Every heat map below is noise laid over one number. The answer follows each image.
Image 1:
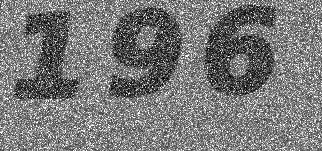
196
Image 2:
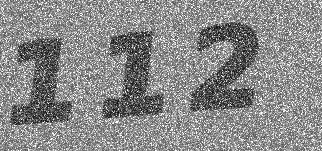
112
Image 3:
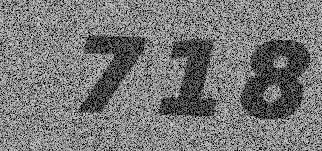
718
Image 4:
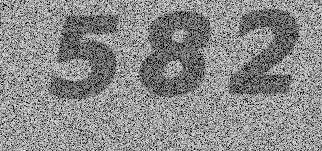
582
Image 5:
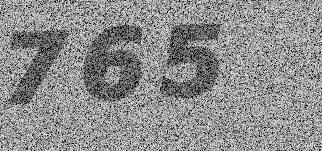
765
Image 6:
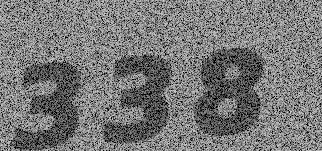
338
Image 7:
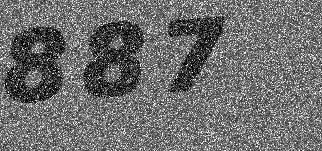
887
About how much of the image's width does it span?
two thirds
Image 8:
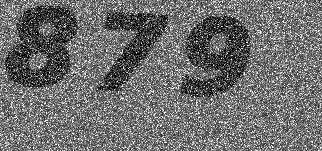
879
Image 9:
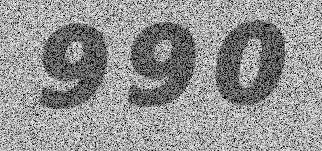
990
